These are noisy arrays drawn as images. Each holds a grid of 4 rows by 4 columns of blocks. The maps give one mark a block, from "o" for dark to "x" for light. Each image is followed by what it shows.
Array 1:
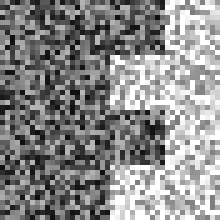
o o o x
o o x x
o o o x
o o x x
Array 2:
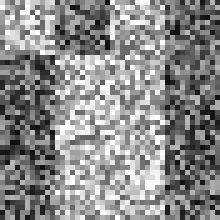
x o x o
o x x o
o x x o
o x x o
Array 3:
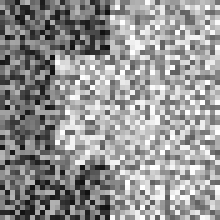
o o x x
o x x x
o x x x
o o x x
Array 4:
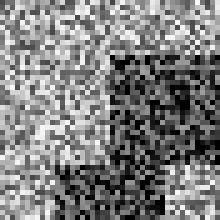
x x x x
x x o o
x x o o
x o o x
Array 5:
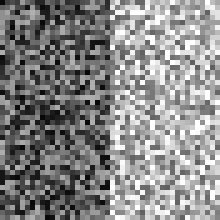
o o x x
o o x x
o o x x
o o x x
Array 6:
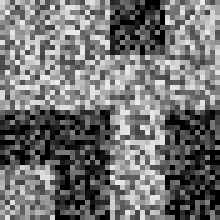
x x o x
x x x x
o o x o
x o x o
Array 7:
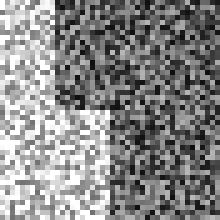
x o o o
x o o o
x x o o
x x o o
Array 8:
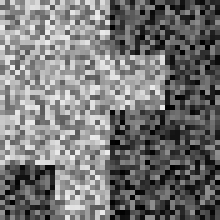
x x o o
x x x o
x x o o
o x o o
